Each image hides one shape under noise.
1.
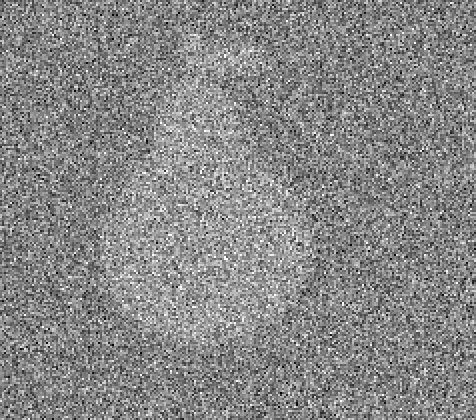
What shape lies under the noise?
pear
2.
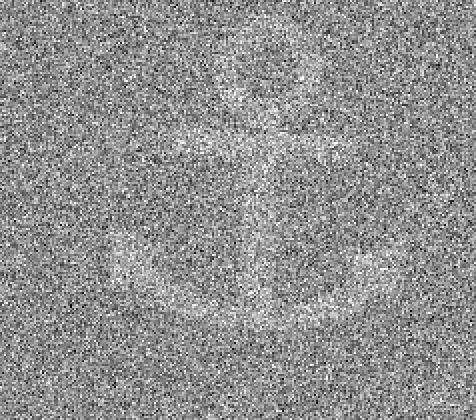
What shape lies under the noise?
anchor
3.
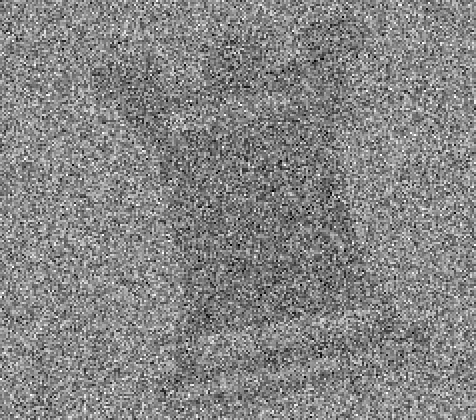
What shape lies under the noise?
chess rook
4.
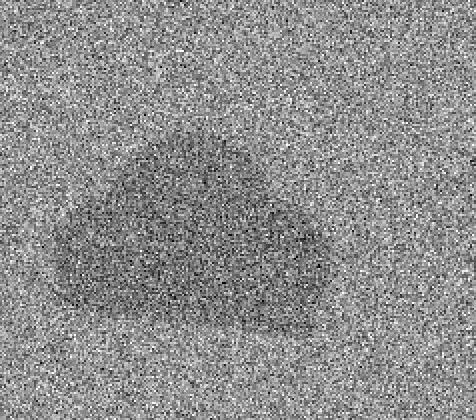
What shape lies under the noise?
cloud
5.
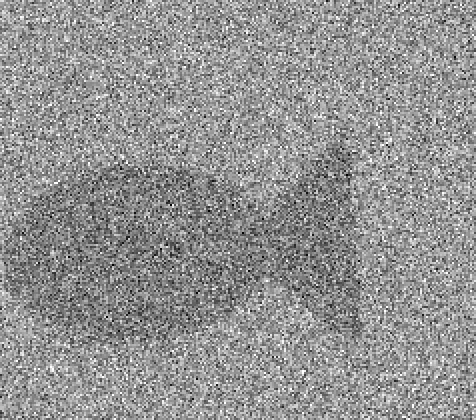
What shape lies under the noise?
fish
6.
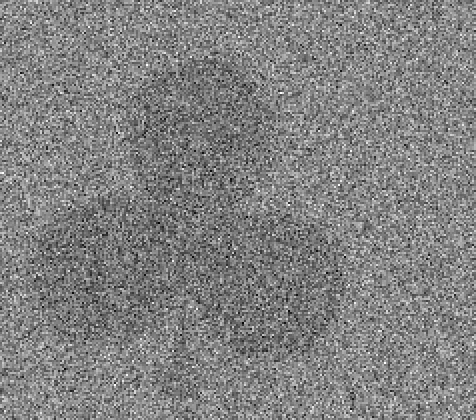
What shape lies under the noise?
club
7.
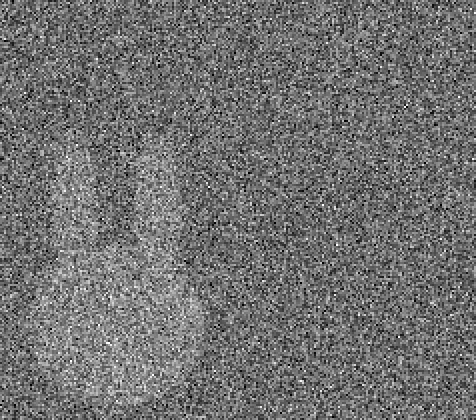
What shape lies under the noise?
rabbit's head
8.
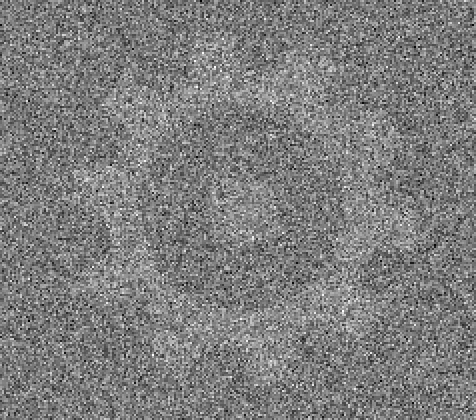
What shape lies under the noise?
gear
